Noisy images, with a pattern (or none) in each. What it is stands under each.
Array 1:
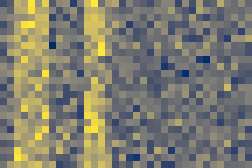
bands of columns
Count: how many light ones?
2
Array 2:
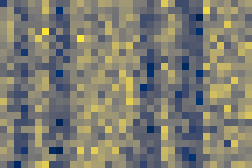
bands of columns
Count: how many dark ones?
4
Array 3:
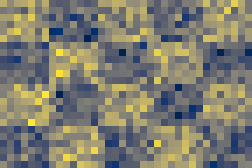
a checkerboard
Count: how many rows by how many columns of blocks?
4 by 5
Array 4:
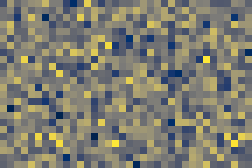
only noise
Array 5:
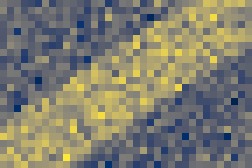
a diagonal band
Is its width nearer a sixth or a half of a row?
a half
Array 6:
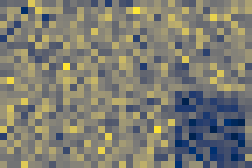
one block
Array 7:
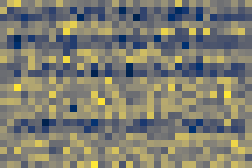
bands of rows
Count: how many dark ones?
4
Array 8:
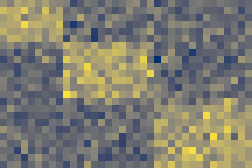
blocks along the diagonal
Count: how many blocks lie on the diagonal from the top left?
3
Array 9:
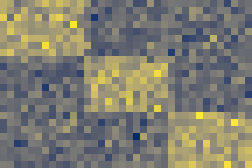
blocks along the diagonal
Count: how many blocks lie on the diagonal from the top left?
3
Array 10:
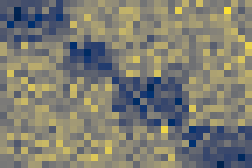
blocks along the diagonal
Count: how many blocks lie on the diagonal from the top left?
4
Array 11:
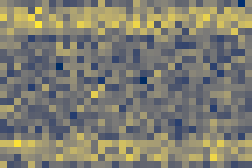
bands of rows
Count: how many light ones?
2
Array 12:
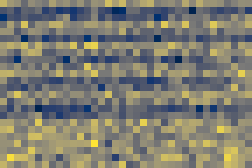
bands of rows
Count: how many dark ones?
5
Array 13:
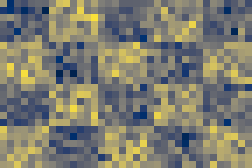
a checkerboard
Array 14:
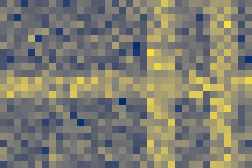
bands of rows crossing bands of columns
